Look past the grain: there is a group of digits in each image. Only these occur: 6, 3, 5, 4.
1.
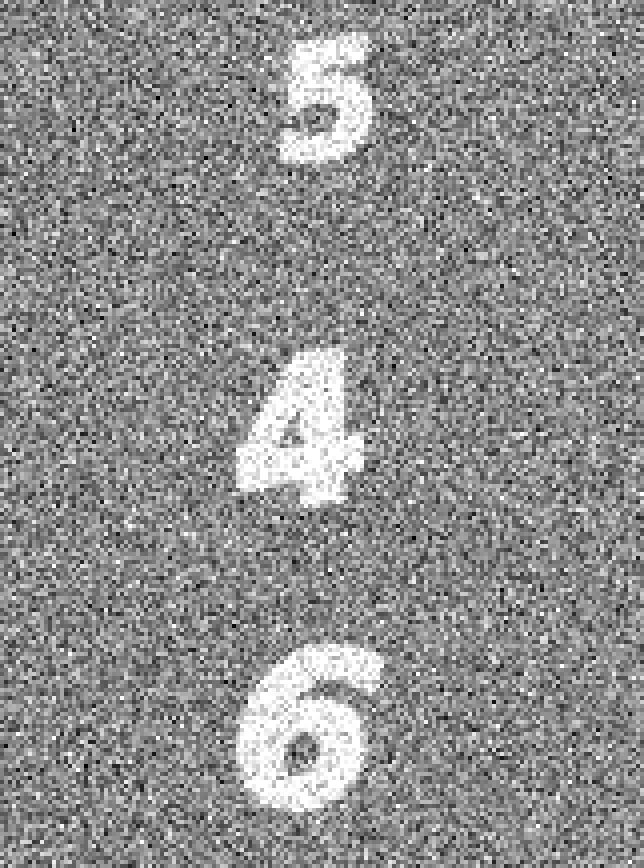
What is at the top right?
nothing
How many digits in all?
3
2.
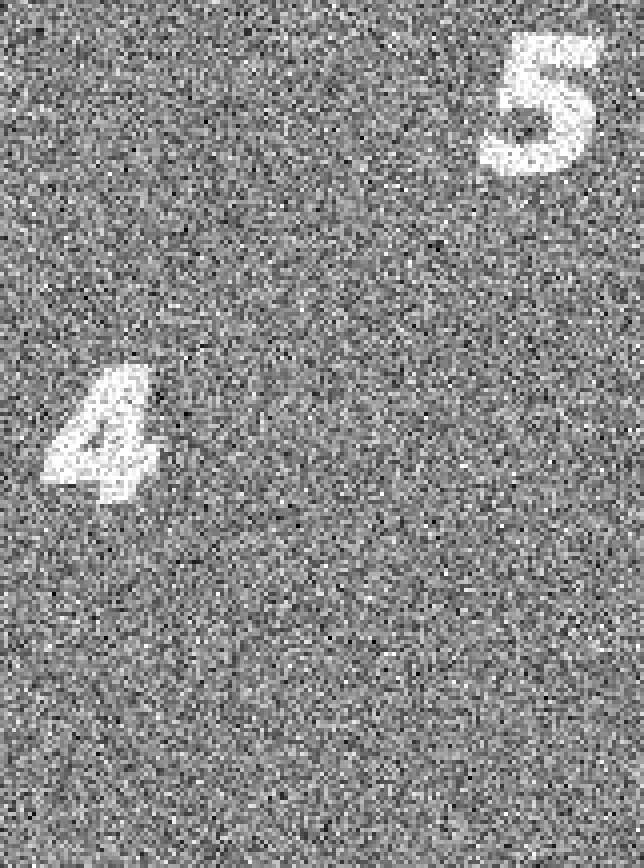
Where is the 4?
middle left
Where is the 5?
top right
